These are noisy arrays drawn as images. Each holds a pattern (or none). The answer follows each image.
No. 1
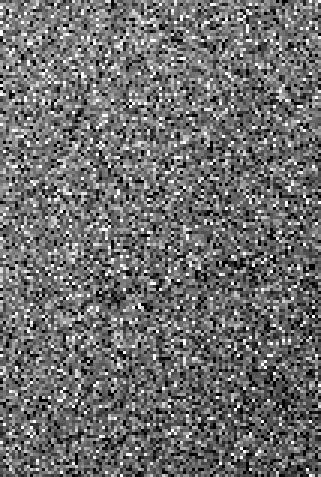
a smooth slope
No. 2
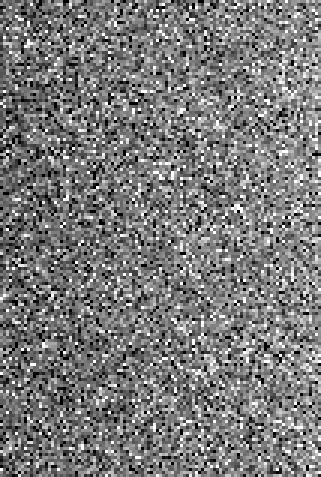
a smooth slope
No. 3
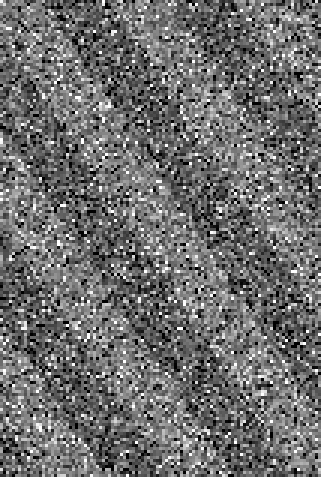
diagonal stripes
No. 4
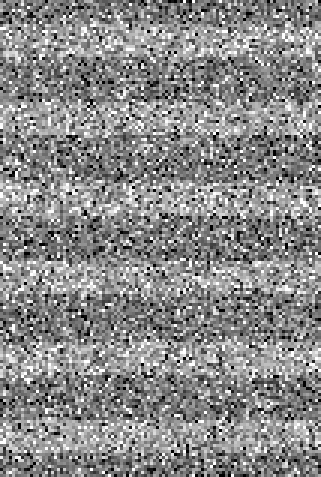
horizontal stripes
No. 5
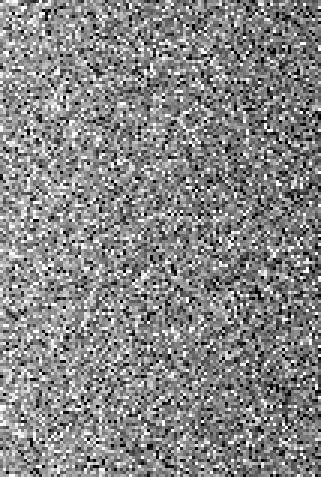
a smooth slope
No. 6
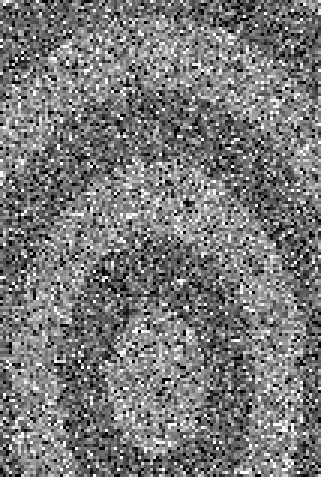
rings round one point
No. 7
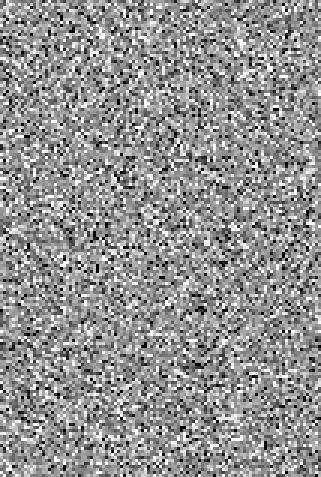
only noise
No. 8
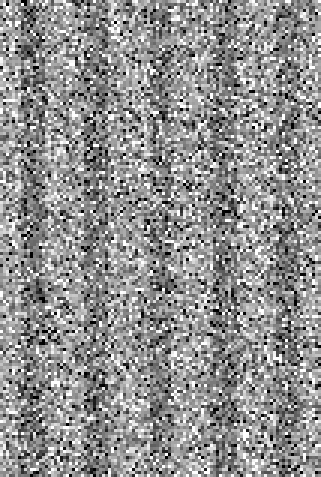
vertical stripes
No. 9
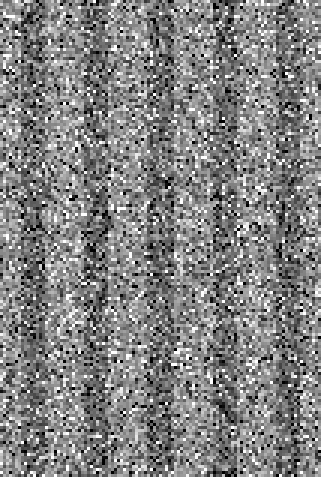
vertical stripes
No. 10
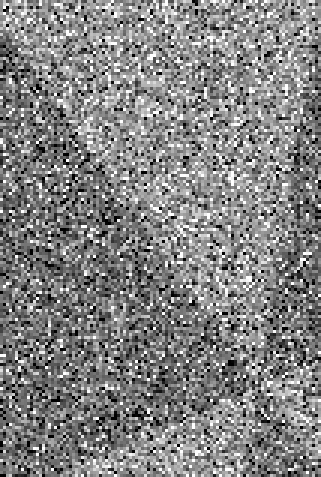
spokes from one point
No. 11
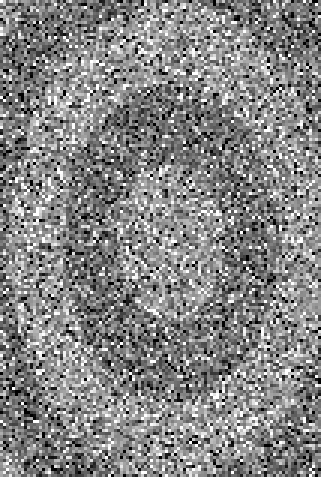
rings round one point
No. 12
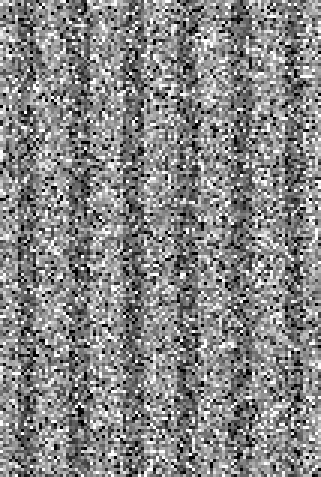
vertical stripes
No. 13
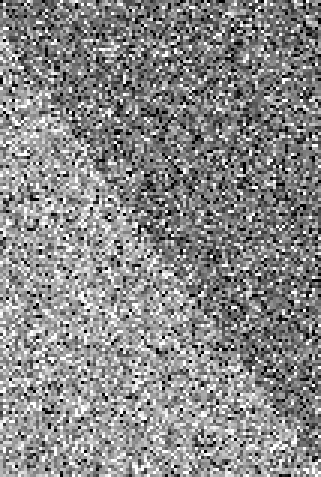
a sharp edge
